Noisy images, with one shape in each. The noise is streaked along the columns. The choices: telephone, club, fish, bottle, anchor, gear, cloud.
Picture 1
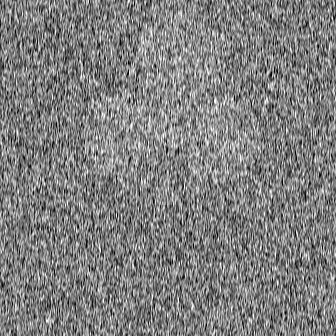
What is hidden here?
light club
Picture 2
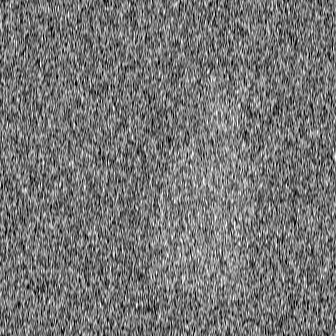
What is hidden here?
light bottle
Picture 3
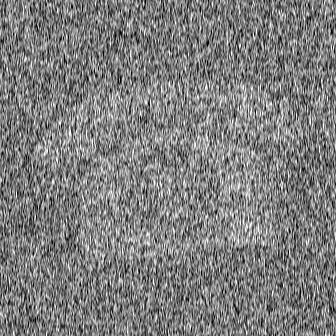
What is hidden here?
light telephone
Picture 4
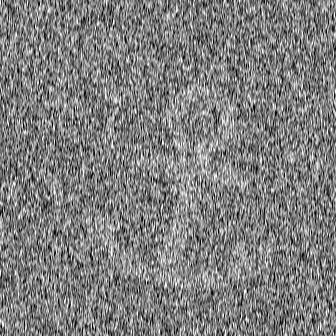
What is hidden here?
light anchor
